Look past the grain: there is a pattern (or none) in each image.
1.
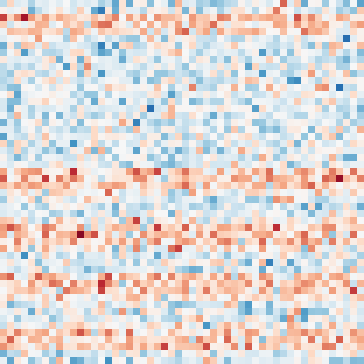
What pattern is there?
bands of rows
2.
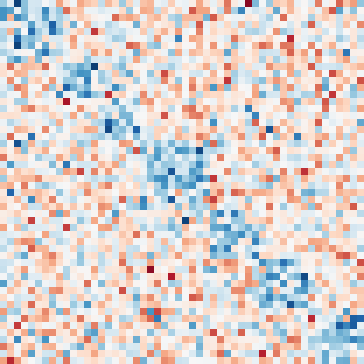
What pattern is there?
blocks along the diagonal
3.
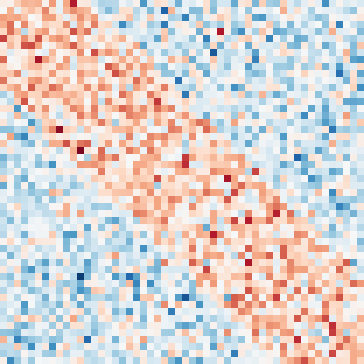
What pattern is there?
a diagonal band
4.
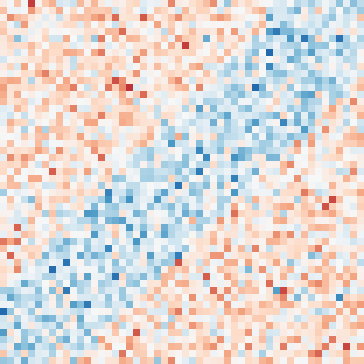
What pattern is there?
a diagonal band
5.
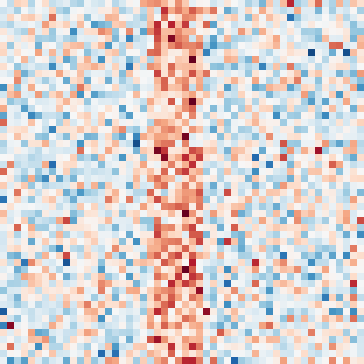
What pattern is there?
one band of columns
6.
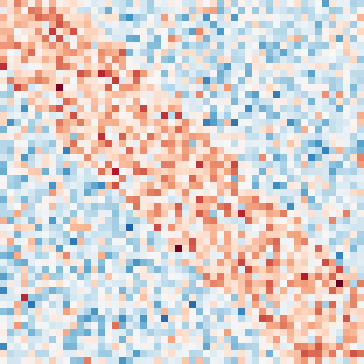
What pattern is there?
a diagonal band
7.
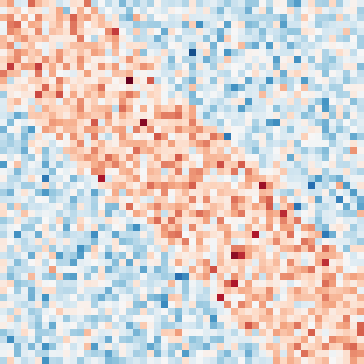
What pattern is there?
a diagonal band
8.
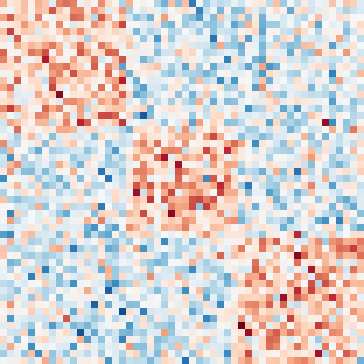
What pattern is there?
blocks along the diagonal
